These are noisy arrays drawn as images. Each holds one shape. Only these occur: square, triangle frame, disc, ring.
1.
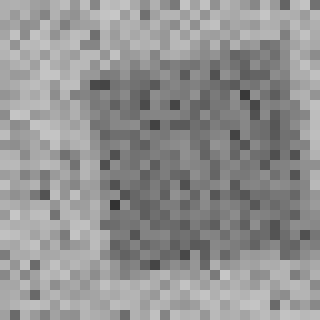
square
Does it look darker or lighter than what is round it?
darker
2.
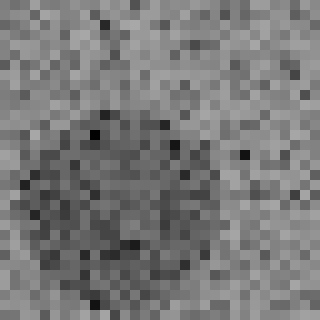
disc
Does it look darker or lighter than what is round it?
darker
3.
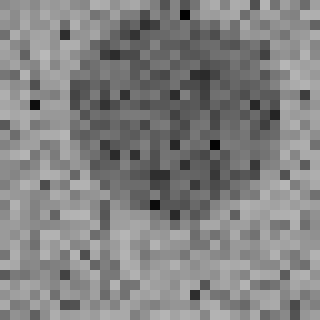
disc
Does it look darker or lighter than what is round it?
darker
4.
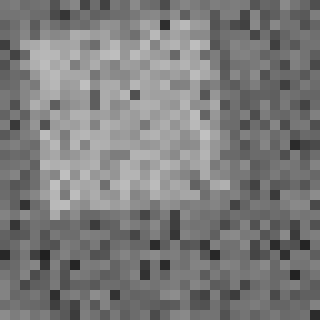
square
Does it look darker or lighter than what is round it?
lighter
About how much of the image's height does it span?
two thirds
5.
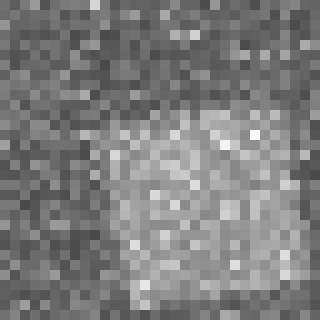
square
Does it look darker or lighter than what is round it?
lighter
